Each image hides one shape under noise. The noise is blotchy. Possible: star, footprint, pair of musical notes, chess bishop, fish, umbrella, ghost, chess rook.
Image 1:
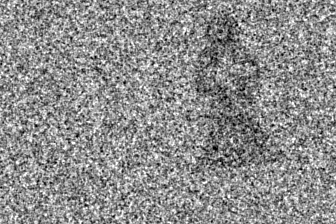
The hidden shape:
chess bishop
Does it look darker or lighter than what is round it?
darker
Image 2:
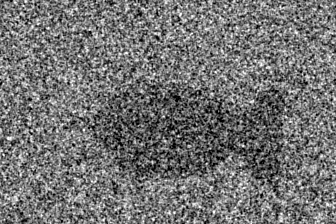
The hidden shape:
fish
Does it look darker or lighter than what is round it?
darker
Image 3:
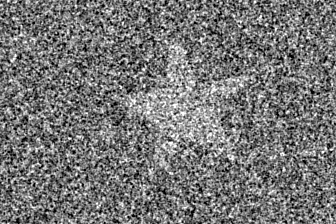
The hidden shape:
star
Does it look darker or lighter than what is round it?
lighter
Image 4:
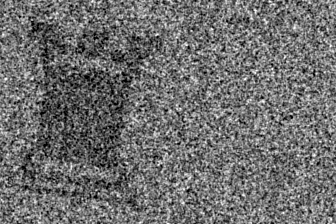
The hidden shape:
chess rook
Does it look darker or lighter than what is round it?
darker
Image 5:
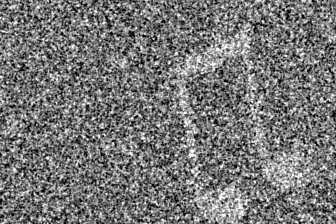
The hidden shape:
pair of musical notes
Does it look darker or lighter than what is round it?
lighter
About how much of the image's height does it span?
nearly all
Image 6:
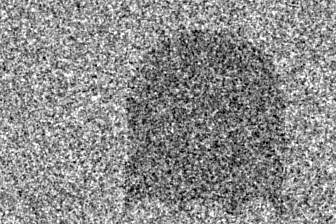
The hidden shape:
ghost
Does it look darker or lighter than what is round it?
darker
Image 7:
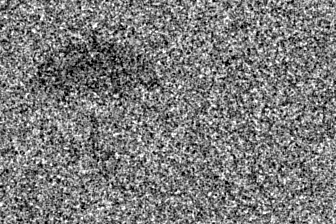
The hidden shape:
umbrella
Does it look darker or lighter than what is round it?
darker
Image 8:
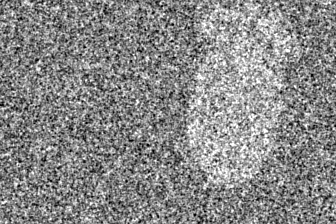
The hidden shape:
footprint
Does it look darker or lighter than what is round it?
lighter
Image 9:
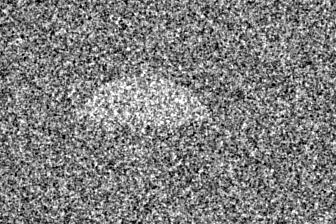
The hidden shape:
umbrella
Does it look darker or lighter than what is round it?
lighter
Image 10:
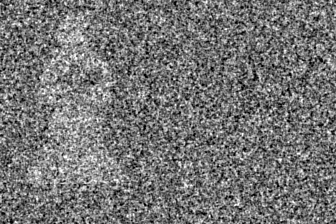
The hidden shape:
chess bishop
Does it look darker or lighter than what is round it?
lighter
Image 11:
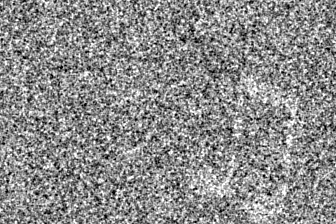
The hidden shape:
pair of musical notes
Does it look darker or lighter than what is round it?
lighter
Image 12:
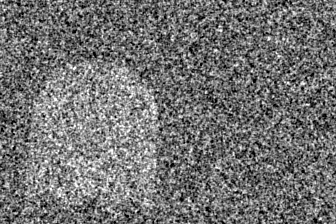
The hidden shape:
ghost
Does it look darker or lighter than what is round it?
lighter
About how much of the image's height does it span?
two thirds
